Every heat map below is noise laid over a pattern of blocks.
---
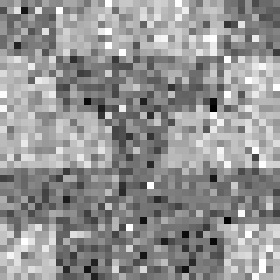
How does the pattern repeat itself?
left and right mirror each other
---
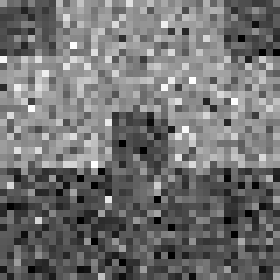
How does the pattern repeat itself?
left and right mirror each other
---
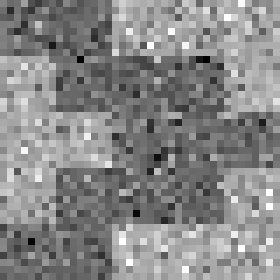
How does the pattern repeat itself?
top and bottom mirror each other
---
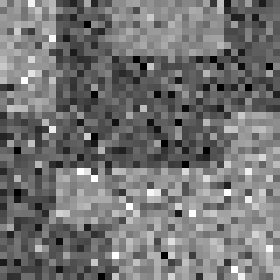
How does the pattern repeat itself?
no symmetry
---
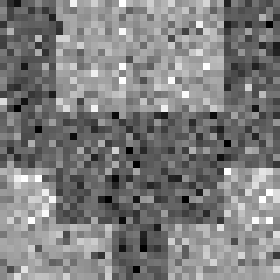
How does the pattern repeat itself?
left and right mirror each other
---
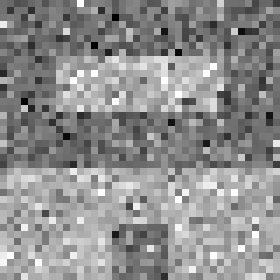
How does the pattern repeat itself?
left and right mirror each other
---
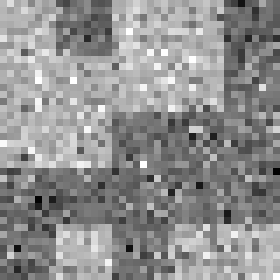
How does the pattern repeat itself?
no symmetry
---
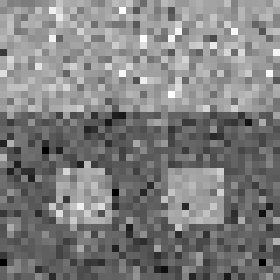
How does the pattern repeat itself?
left and right mirror each other
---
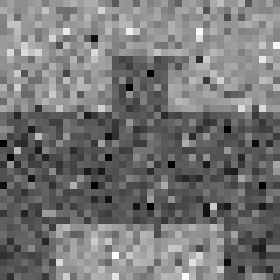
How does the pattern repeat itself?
left and right mirror each other
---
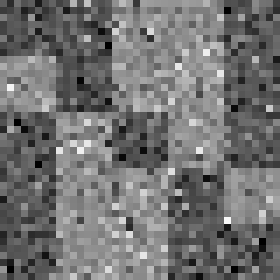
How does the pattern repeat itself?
the same after a half turn
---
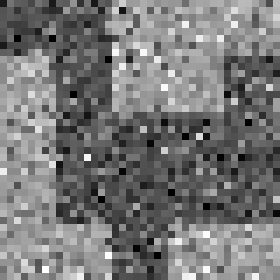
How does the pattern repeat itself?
no symmetry
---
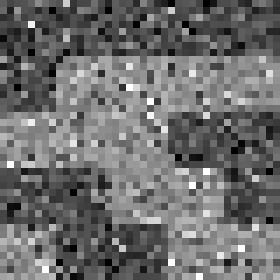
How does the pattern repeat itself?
no symmetry
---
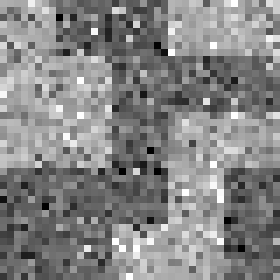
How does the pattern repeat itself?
no symmetry
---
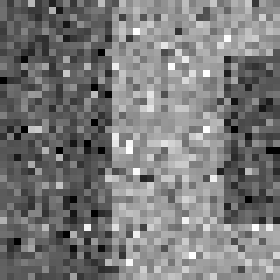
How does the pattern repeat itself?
top and bottom mirror each other
